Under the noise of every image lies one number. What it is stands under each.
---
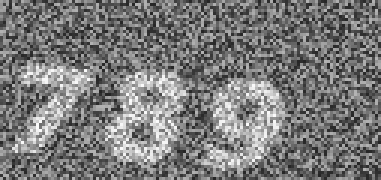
789
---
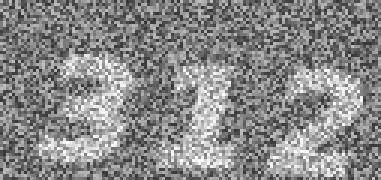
312
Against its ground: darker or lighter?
lighter
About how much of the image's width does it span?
nearly all
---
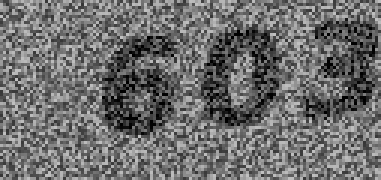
603
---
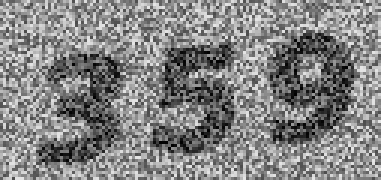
359
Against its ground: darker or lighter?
darker
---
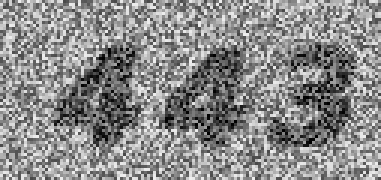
443
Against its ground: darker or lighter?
darker
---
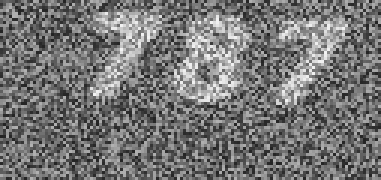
787
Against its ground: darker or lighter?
lighter
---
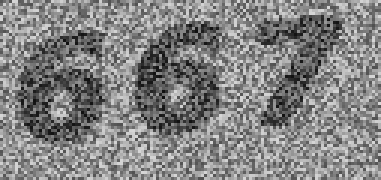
667
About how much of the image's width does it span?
nearly all
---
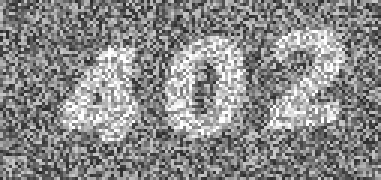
402
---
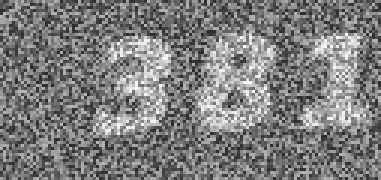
381
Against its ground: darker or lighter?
lighter
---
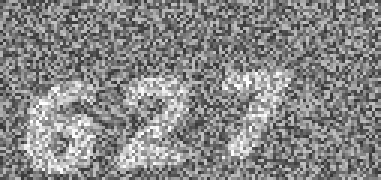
627
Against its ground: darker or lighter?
lighter
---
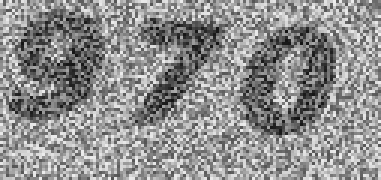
970
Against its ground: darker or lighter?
darker
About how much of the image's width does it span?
nearly all
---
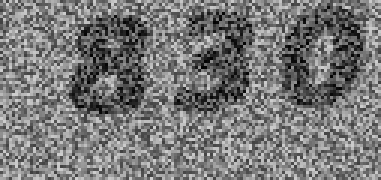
830
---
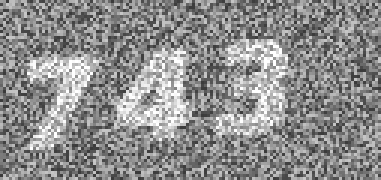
743
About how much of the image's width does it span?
two thirds
